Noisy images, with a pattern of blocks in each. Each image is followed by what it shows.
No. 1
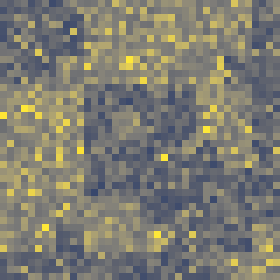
mirrored about the diagonal from the top left
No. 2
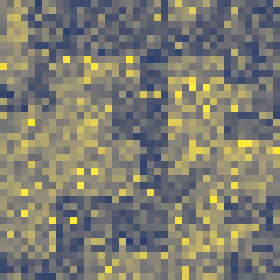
no symmetry
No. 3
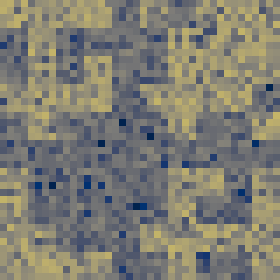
mirrored about the diagonal from the bottom left
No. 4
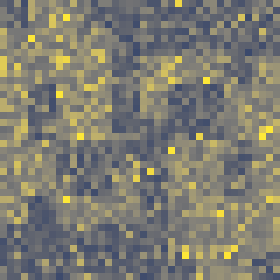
the same after a half turn
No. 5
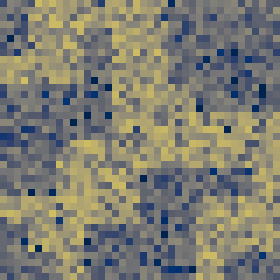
mirrored about the diagonal from the bottom left
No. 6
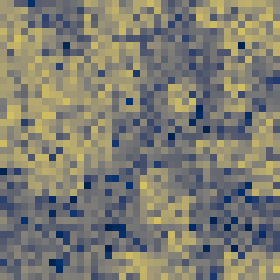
no symmetry
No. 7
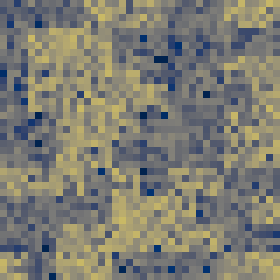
no symmetry
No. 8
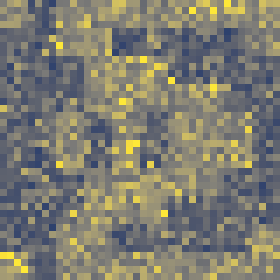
top and bottom mirror each other
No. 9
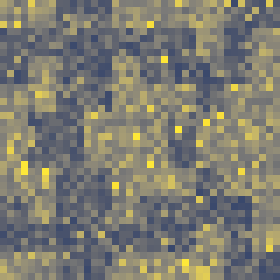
top and bottom mirror each other
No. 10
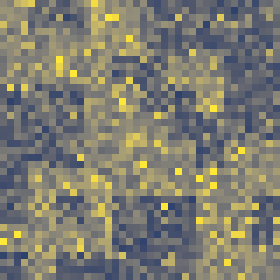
mirrored about the diagonal from the bottom left
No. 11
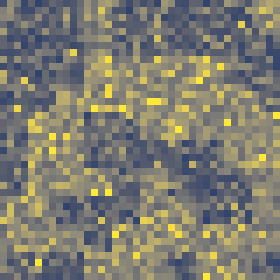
no symmetry
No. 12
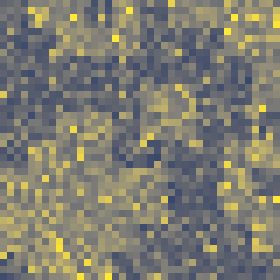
mirrored about the diagonal from the bottom left
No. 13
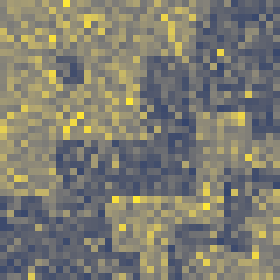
mirrored about the diagonal from the top left
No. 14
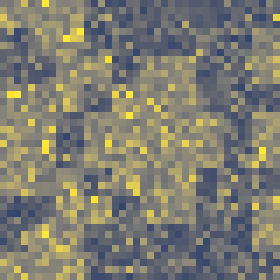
top and bottom mirror each other
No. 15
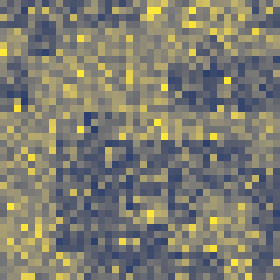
no symmetry
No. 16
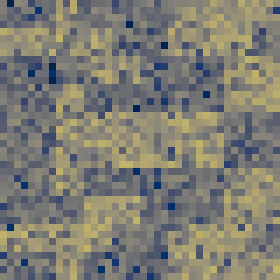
top and bottom mirror each other
